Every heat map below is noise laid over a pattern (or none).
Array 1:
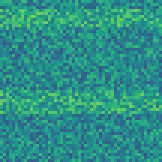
bands of rows
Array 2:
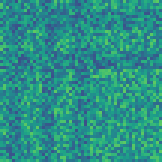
bands of rows crossing bands of columns
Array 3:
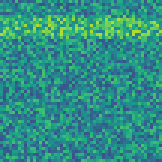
one band of rows
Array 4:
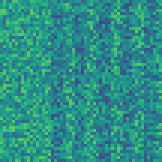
bands of columns
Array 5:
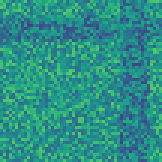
bands of rows crossing bands of columns
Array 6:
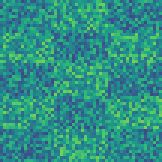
a checkerboard
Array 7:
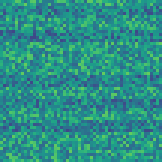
bands of rows
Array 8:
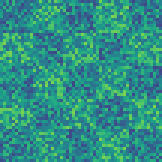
a checkerboard
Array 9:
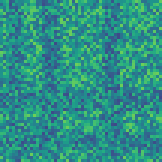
bands of rows crossing bands of columns
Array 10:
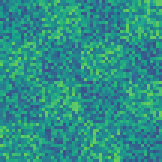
a checkerboard
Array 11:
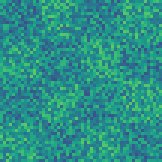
a checkerboard
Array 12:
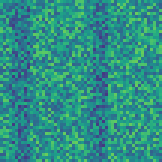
bands of columns
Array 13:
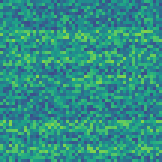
bands of rows
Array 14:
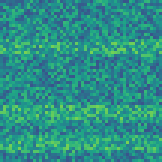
bands of rows
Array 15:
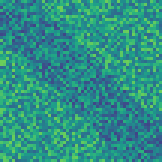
a diagonal band
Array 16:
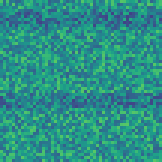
bands of rows
